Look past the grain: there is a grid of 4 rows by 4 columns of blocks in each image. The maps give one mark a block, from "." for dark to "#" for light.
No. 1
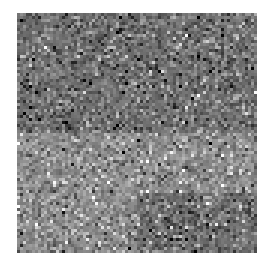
....
....
####
##..
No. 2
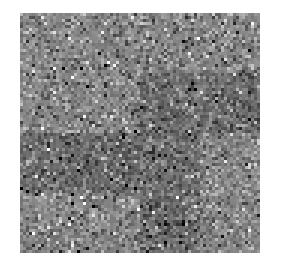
####
##..
...#
##.#
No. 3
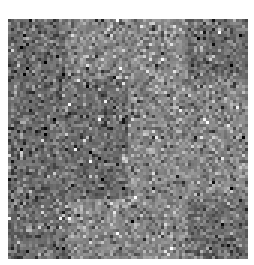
.##.
..##
..##
.##.
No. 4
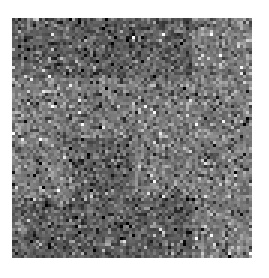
...#
####
#.##
...#
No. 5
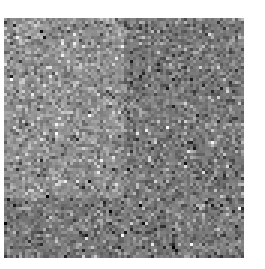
##..
##..
##..
....
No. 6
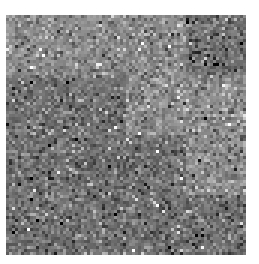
###.
..##
...#
....
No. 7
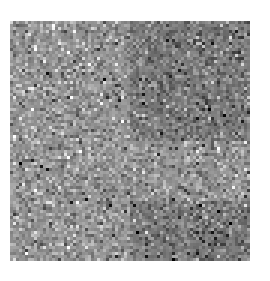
##..
##..
####
##..
